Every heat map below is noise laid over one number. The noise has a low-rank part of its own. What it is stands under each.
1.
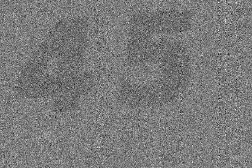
45
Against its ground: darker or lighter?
darker
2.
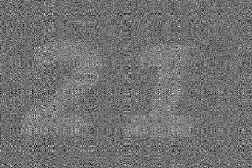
21
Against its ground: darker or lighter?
lighter
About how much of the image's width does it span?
two thirds
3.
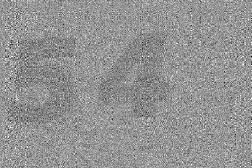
54
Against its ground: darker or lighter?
darker
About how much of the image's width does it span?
two thirds
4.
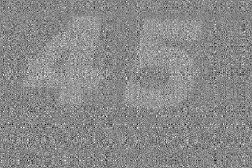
45
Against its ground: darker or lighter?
lighter
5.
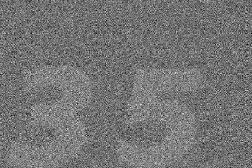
35
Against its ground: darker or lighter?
lighter
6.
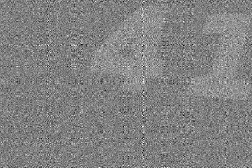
41
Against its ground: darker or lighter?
lighter
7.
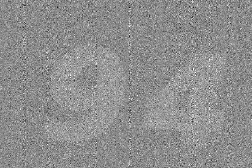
94
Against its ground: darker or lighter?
lighter
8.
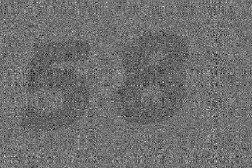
58
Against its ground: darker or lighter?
darker
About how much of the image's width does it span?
two thirds
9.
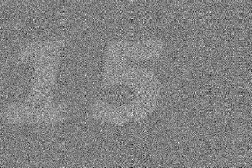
15
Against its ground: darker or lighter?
lighter
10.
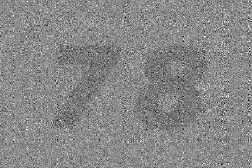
78
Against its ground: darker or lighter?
darker
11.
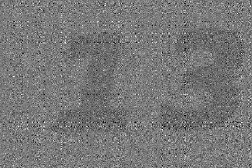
13
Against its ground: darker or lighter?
darker
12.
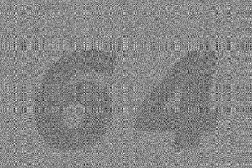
64
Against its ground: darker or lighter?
darker
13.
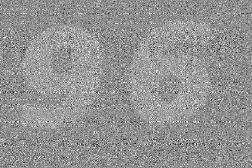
96
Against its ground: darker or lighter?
lighter
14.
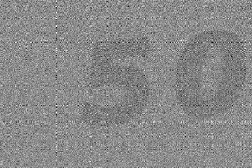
50
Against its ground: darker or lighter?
darker
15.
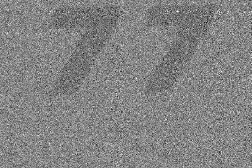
77
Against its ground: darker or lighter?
darker
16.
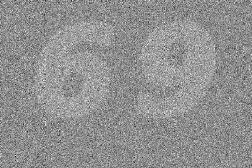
69
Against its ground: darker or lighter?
lighter
